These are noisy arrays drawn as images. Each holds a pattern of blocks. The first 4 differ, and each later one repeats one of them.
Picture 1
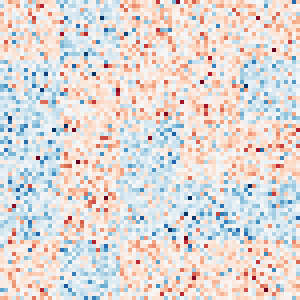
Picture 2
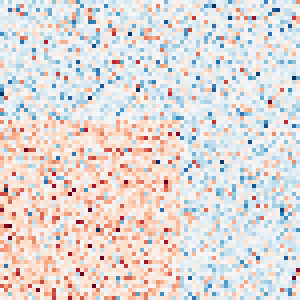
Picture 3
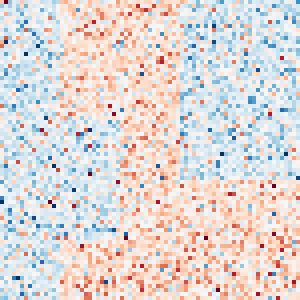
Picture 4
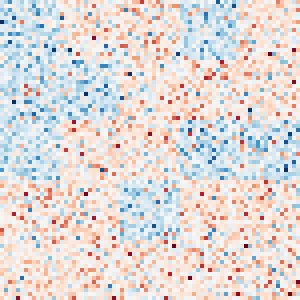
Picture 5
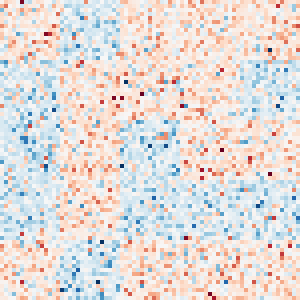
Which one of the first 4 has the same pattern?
1
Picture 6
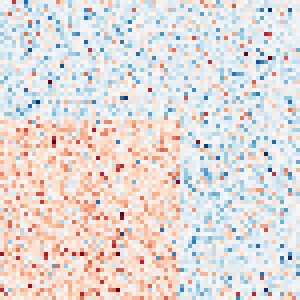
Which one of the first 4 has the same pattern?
2
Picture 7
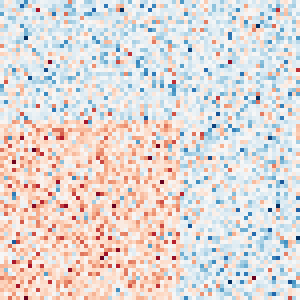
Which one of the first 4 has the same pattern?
2
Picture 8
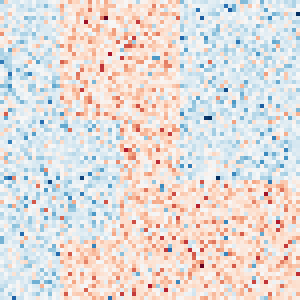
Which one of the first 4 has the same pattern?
3
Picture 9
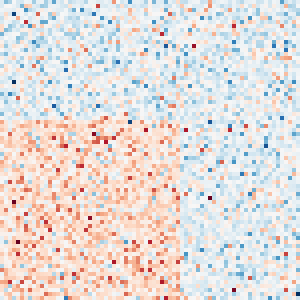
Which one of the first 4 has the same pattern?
2
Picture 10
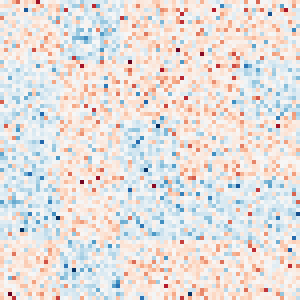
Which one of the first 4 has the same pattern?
1
